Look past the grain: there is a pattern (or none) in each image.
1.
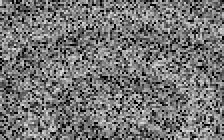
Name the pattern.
rings round one point
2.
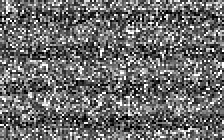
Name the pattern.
horizontal stripes
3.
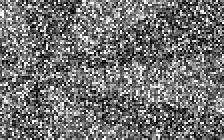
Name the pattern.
spokes from one point
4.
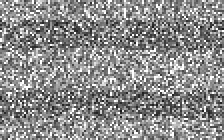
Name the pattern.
horizontal stripes
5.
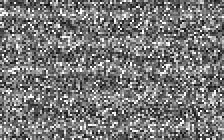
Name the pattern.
horizontal stripes
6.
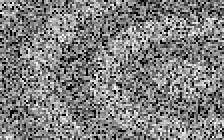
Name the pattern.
rings round one point
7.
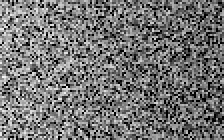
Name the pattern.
a smooth slope
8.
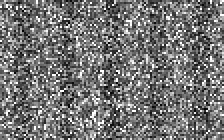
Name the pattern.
vertical stripes
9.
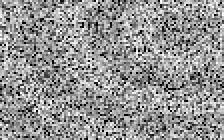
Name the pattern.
rings round one point
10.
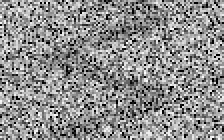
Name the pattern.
a wavy band
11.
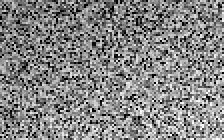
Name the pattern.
a smooth slope
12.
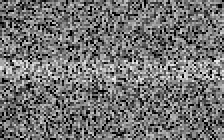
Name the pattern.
one horizontal stripe
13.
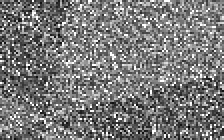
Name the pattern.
spokes from one point
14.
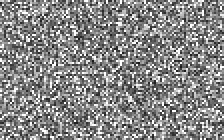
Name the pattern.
only noise
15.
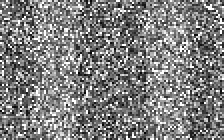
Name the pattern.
vertical stripes
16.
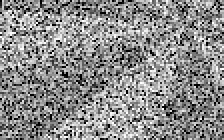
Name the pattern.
spokes from one point
